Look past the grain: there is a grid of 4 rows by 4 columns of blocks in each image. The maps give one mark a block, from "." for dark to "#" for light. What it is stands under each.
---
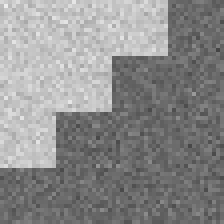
###.
##..
#...
....
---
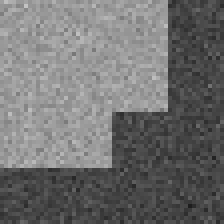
###.
###.
##..
....
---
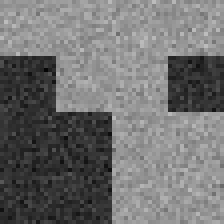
####
.##.
..##
..##
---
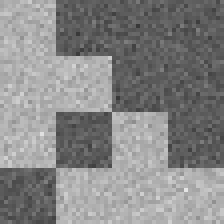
#...
##..
#.#.
.###
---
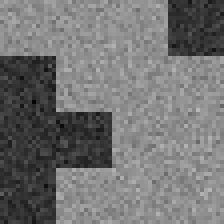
###.
.###
..##
.###
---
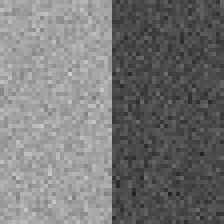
##..
##..
##..
##..
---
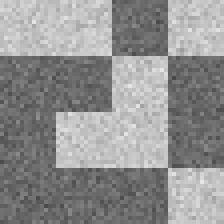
##.#
..#.
.##.
...#
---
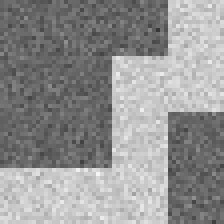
...#
..##
..#.
###.
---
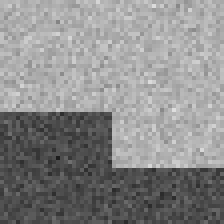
####
####
..##
....
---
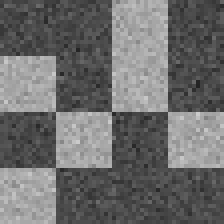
..#.
#.#.
.#.#
#...
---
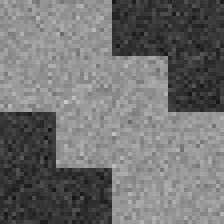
##..
###.
.###
..##
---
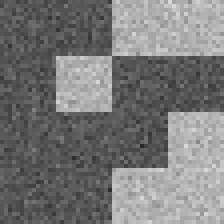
..##
.#..
...#
..##
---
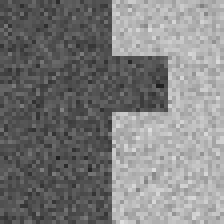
..##
...#
..##
..##
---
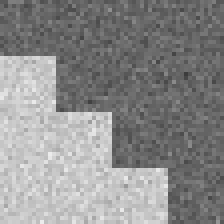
....
#...
##..
###.
